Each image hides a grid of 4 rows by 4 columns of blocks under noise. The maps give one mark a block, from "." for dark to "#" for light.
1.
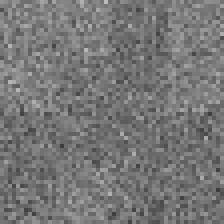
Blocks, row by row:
# # . #
# . . #
. . . .
. # . .
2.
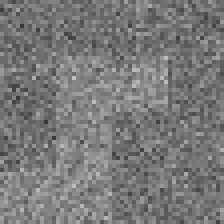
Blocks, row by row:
. . . .
. # # .
. # . .
# # . .
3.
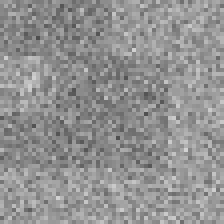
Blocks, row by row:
. . # #
# . . #
. . . #
# # # #
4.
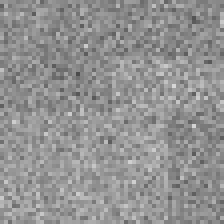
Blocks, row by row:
. . . .
. . # #
# # # .
# # # .
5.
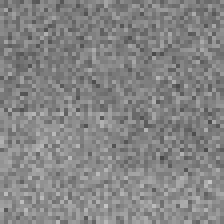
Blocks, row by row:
. . . .
. . . .
# # . .
# # # #
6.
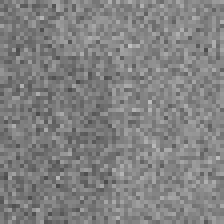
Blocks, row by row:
. # # #
. . # #
. . # #
. . # #
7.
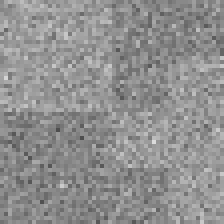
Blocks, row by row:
# # . .
# # . #
. . # #
. . . #
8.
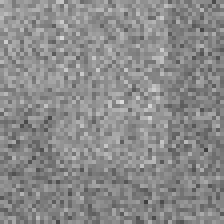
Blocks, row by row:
# # # .
# # # .
. # # .
. . . .
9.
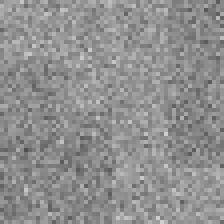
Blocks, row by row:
# # # .
. # # .
. . # .
. . # #
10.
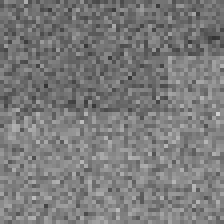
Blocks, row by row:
. . . .
. . . #
# # # #
# # # #
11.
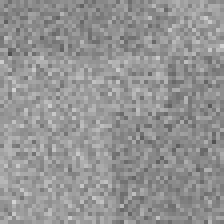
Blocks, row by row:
. . . #
# # # .
# # . .
# # . .
